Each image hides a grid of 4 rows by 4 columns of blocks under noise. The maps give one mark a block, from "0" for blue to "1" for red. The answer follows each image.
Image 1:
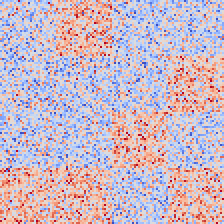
0 1 0 0
0 0 0 1
0 0 1 0
1 1 0 1
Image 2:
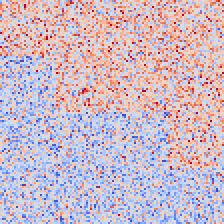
1 1 1 1
0 1 1 1
0 0 0 1
0 0 0 0
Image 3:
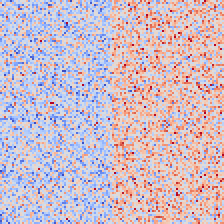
0 0 1 1
0 0 1 1
0 0 1 1
0 0 1 1
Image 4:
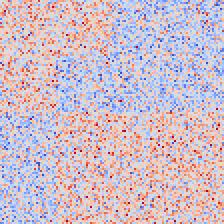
1 1 0 0
1 0 0 0
0 1 1 1
0 1 1 1
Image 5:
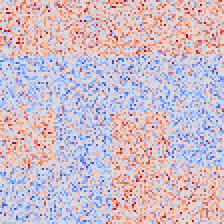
1 1 1 1
0 0 0 0
1 0 1 0
0 0 1 1
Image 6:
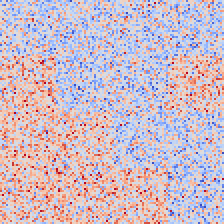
0 0 0 0
1 0 0 1
1 1 0 0
1 1 1 0
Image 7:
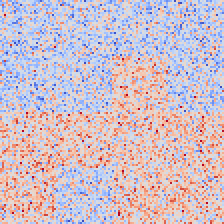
0 0 0 0
0 0 1 0
1 1 1 1
1 0 1 1
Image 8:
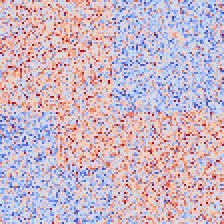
1 1 0 0
1 1 0 0
0 1 1 1
0 0 1 1
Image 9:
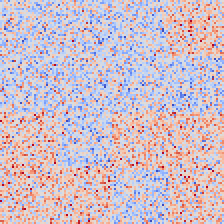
0 0 0 1
0 0 0 0
1 0 1 1
1 1 0 1
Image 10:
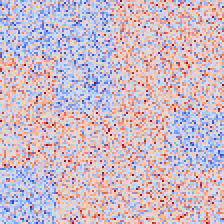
0 0 1 1
1 0 1 1
1 1 1 0
0 1 1 1
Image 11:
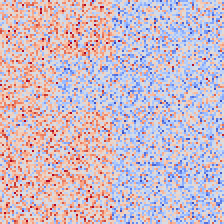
1 1 0 0
1 0 0 0
1 1 0 0
1 1 0 0
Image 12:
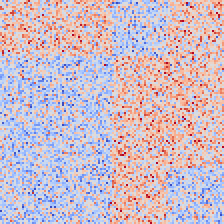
1 1 0 1
0 0 1 1
0 0 1 1
0 0 1 0
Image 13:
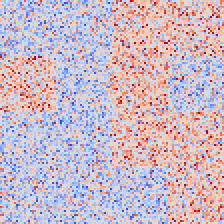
0 0 1 1
1 0 1 0
0 0 1 1
0 0 0 1
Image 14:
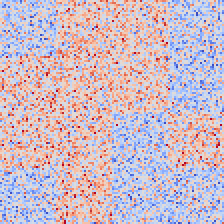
0 1 1 0
1 1 1 0
1 1 0 1
0 1 0 0
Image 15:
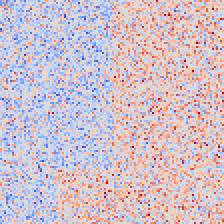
0 0 1 1
0 0 1 1
0 0 1 1
0 1 1 1
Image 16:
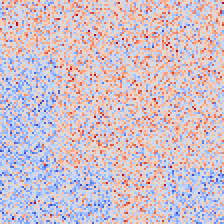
1 1 1 1
0 1 1 1
0 1 1 1
0 0 1 0
